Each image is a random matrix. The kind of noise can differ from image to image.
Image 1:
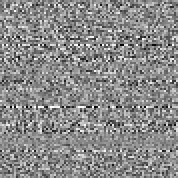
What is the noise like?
rows of uneven size
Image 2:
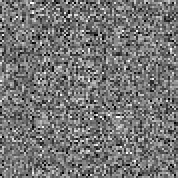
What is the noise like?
low rank plus noise
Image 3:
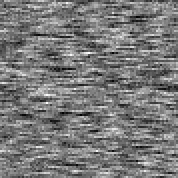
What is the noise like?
streaked along the rows
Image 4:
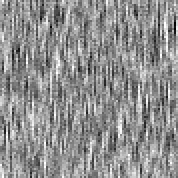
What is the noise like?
streaked along the columns
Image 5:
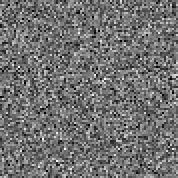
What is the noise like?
independent entries
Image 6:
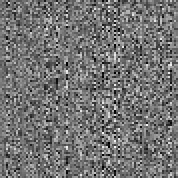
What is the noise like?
columns of uneven size
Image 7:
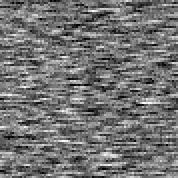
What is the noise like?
streaked along the rows
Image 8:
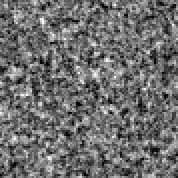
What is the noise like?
blotchy
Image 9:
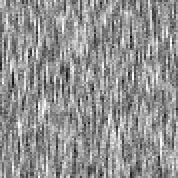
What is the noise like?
streaked along the columns
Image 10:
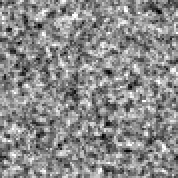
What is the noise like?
blotchy
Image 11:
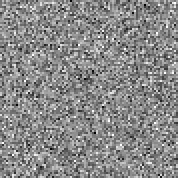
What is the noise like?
independent entries
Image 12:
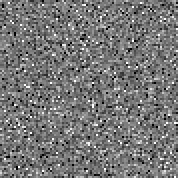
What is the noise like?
heavy tails
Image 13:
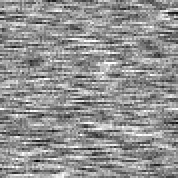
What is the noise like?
streaked along the rows
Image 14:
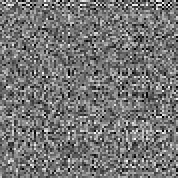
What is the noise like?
low rank plus noise
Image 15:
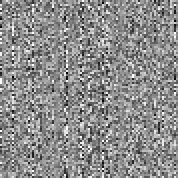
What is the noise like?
columns of uneven size
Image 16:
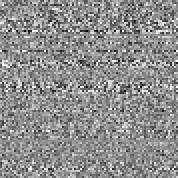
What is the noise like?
rows of uneven size
